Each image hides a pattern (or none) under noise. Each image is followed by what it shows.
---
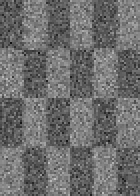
a checkerboard
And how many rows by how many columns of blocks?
4 by 6
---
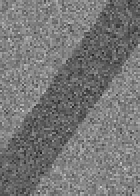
a diagonal band
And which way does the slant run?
bottom left to top right
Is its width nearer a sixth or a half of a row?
a half
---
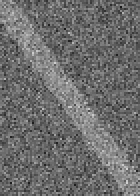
a diagonal band
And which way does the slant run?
top left to bottom right
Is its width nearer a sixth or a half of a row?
a sixth
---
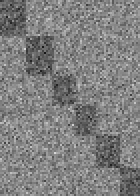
blocks along the diagonal
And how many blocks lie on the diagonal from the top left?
6
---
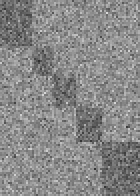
blocks along the diagonal
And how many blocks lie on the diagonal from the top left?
5
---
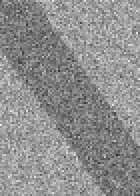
a diagonal band
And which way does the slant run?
top left to bottom right
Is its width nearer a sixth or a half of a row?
a half
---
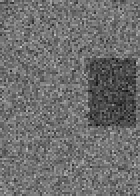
one block
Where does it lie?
middle right
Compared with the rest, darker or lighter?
darker
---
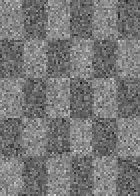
a checkerboard
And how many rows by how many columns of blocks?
5 by 6
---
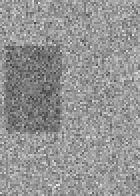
one block
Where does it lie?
middle left
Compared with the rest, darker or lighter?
darker
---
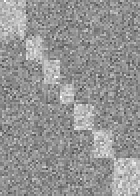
blocks along the diagonal
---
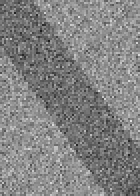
a diagonal band
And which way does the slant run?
top left to bottom right
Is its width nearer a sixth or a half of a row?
a half
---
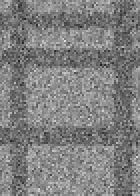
bands of rows crossing bands of columns
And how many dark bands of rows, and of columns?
3 and 2
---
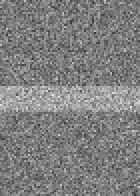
one band of rows
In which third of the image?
middle
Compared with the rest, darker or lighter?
lighter
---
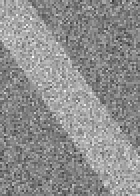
a diagonal band
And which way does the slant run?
top left to bottom right
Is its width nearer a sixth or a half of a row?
a half
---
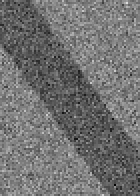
a diagonal band
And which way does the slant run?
top left to bottom right
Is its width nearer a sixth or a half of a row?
a half
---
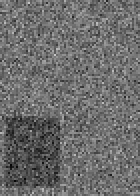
one block
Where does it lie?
bottom left
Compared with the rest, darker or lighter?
darker
